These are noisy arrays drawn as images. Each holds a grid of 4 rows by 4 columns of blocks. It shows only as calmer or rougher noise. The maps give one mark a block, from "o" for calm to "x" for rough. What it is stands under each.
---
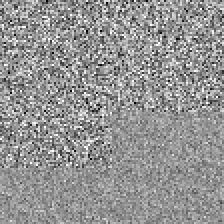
x x x x
x x x x
x x o o
o o o o
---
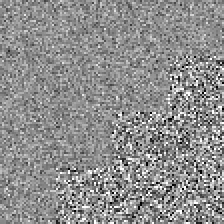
o o o o
o o o x
o o x x
o x x x
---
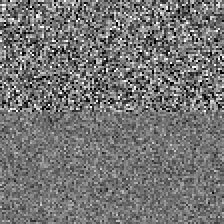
x x x x
x x x x
o o o o
o o o o
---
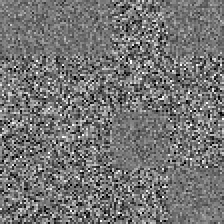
o o x o
x x x x
x x o x
x x x o
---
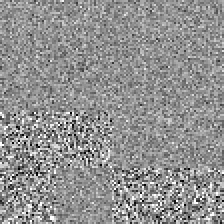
o o o o
o o o o
x x o o
x o x x
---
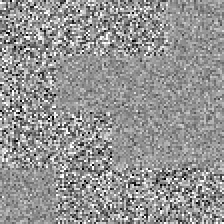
x x x o
x o o o
x x o o
o x x x
